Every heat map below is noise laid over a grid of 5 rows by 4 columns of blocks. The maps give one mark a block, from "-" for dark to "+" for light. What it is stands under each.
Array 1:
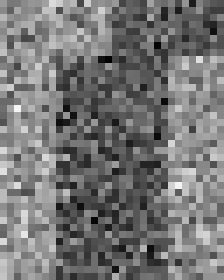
++--
+--+
+--+
+--+
+--+
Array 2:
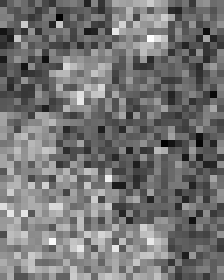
--+-
-+--
+---
++--
+++-
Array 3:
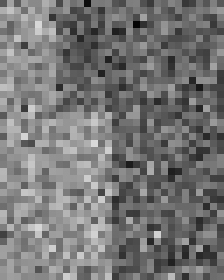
+---
+---
++--
++--
++--
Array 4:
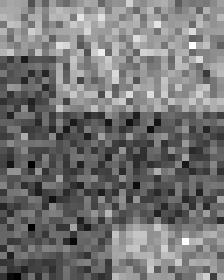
++++
-+++
----
----
--++
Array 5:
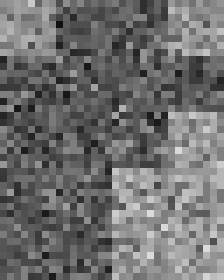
+--+
----
---+
--++
--++
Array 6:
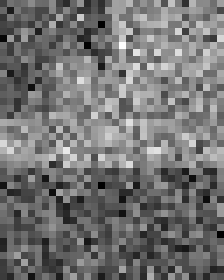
--++
-+++
++++
----
----
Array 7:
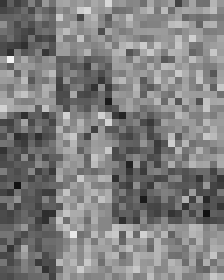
-+++
+-++
-+-+
-+--
-+++
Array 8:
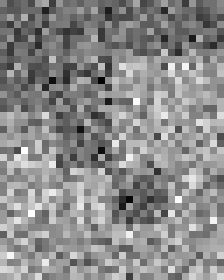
----
--++
+-++
++-+
++++
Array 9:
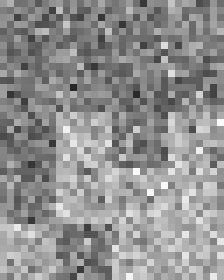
----
----
-+-+
-+++
+-++
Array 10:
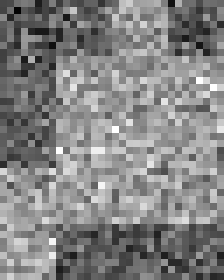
--+-
-+++
-+++
++++
+---
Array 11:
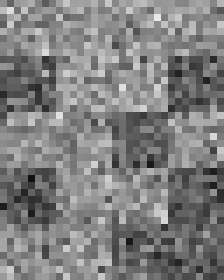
++++
-++-
++-+
-++-
++--
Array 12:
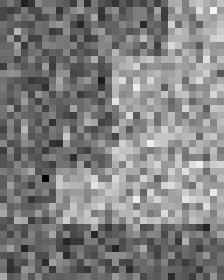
---+
--++
--++
-+++
----
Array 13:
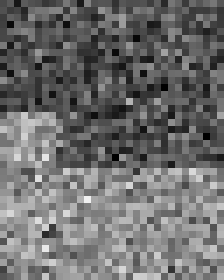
----
----
+---
++++
++++
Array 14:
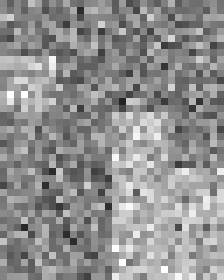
----
+---
--+-
--++
--++
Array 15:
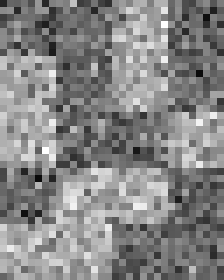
--+-
+-+-
+--+
-++-
++--
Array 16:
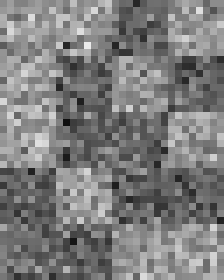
++-+
+-+-
+--+
-+--
--++
